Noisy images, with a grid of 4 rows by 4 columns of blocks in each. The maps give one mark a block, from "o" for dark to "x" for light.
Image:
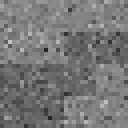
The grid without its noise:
x x x x
x x o o
o o o x
o o x x
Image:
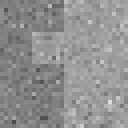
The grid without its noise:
o o x x
o x x x
o o x x
o o x x
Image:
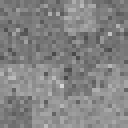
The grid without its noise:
o o x o
o o o o
x x o x
o x x x
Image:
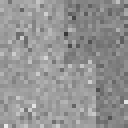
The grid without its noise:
x x o o
x x o o
x x x o
x x x o
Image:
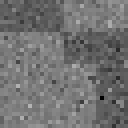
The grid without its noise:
o o x x
x x o o
x x x o
x x x o
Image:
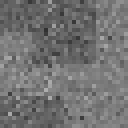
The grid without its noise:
o o o x
x o o x
x x x x
o o x x
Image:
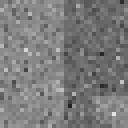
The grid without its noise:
x x o o
x x o o
x x o o
x x o x
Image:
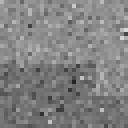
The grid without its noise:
x x x x
x x x x
o o o x
o o o o
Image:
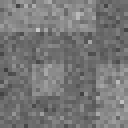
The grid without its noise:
x x x o
o o o o
o x o x
o o o x
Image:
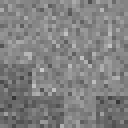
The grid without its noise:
x x x x
x x x x
o x x x
o o x o
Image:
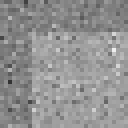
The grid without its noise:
o o o o
o x x x
o x x x
o x x x
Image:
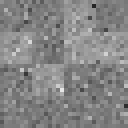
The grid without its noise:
o o x o
x o x x
o x o o
o o o o
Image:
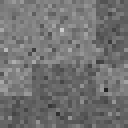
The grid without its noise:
x x x o
x x x o
x o o x
o o o o
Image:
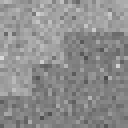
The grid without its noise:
x x x x
x x o o
x o o o
o o o o
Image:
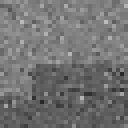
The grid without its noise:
x x x x
x x x x
x o o o
o o o o
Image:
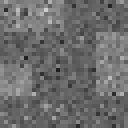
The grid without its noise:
x x o o
o o o x
x o o x
o o o o
